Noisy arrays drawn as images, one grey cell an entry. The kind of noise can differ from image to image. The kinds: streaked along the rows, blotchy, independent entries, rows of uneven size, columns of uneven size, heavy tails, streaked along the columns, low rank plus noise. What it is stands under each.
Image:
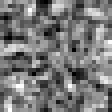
blotchy
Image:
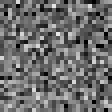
independent entries
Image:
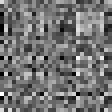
low rank plus noise
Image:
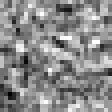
blotchy
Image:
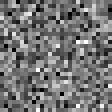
independent entries
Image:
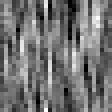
streaked along the columns
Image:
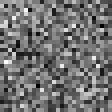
independent entries
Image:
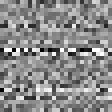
rows of uneven size
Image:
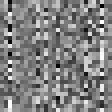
columns of uneven size
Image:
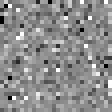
heavy tails
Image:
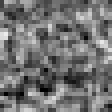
blotchy
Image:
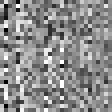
columns of uneven size
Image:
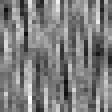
streaked along the columns
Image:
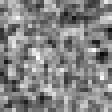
blotchy
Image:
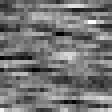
streaked along the rows
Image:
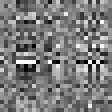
low rank plus noise
